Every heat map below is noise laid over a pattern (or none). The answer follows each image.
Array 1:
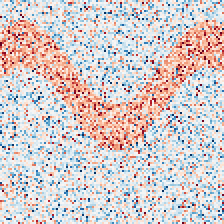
a wavy band
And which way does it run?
left to right
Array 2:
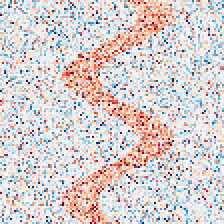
a wavy band
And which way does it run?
top to bottom
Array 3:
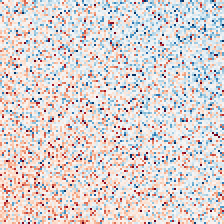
a smooth slope
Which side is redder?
bottom left
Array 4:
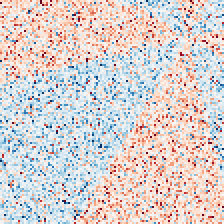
spokes from one point
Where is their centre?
top right
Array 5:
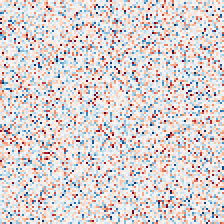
only noise
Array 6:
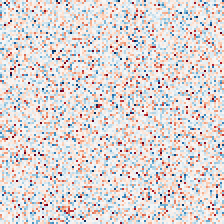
only noise
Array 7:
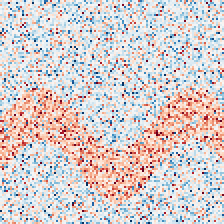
a wavy band
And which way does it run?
left to right
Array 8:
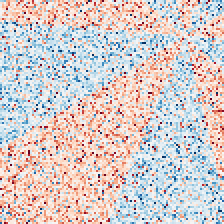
spokes from one point
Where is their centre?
top right
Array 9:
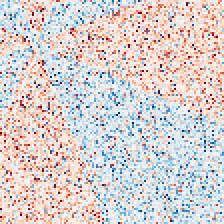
spokes from one point
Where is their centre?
top left
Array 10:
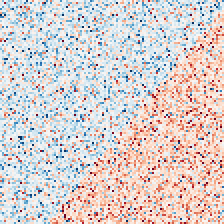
a sharp edge
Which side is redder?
bottom right
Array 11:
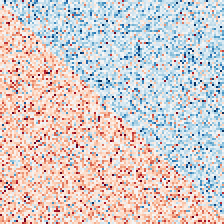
a sharp edge
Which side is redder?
bottom left
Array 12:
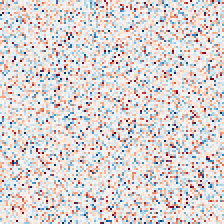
only noise
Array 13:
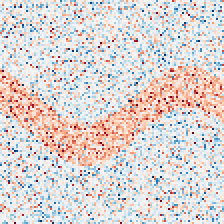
a wavy band
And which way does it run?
left to right
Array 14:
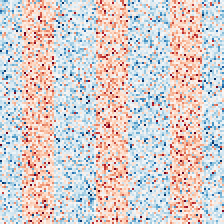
vertical stripes
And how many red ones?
3
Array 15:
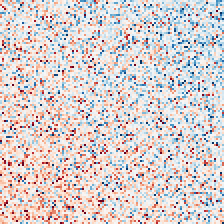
a smooth slope
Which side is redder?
bottom left
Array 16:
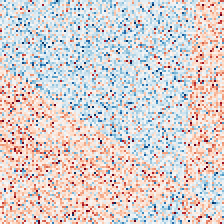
spokes from one point
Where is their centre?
bottom right
